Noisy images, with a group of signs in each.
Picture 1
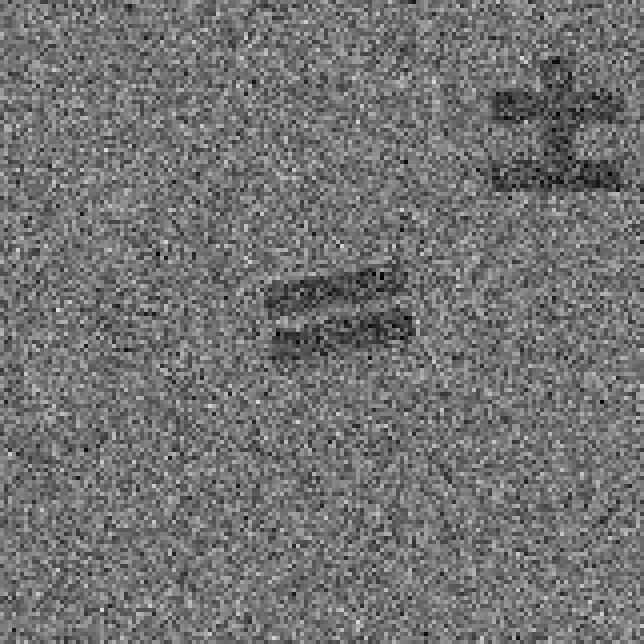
top right: plus-minus sign; centre: equals sign
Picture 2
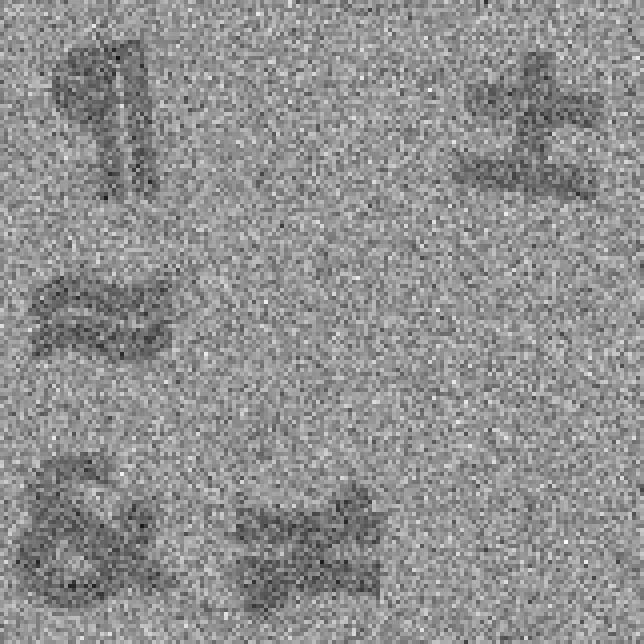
top left: pilcrow; top right: plus-minus sign; middle left: approximately sign; bottom left: ampersand; bottom middle: not-equal sign
